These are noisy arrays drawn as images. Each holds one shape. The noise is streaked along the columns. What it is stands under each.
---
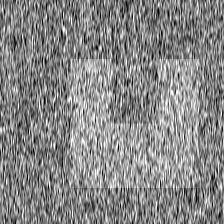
light square with a notch
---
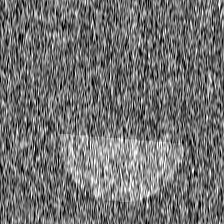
light half disc
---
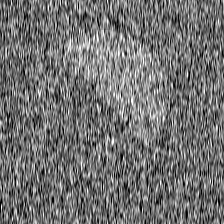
light half disc
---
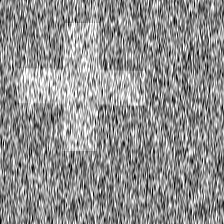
light cross
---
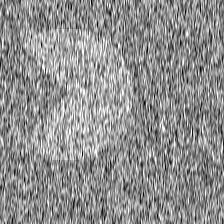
light disc with a wedge cut out
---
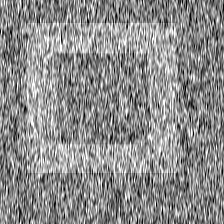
light square frame
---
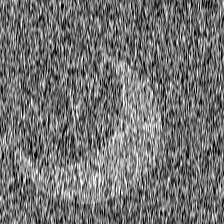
light crescent
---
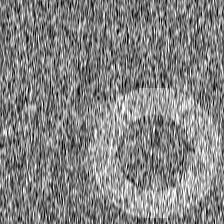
light ring
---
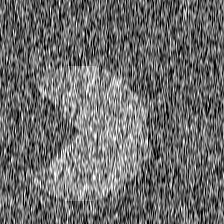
light disc with a wedge cut out
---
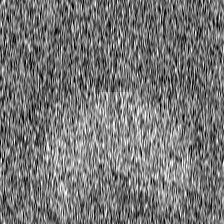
light disc with a wedge cut out
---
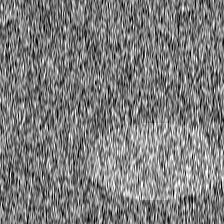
light ellipse
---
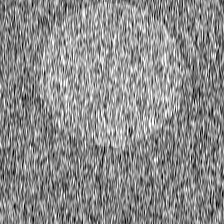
light disc
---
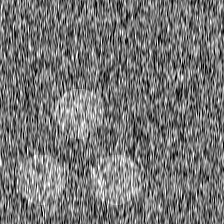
light three dots
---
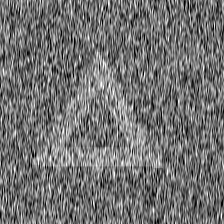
light triangle frame
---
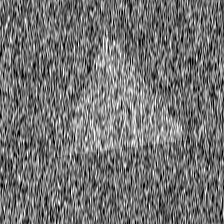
light triangle
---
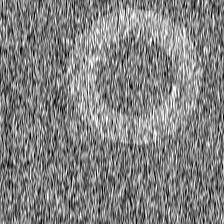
light ring
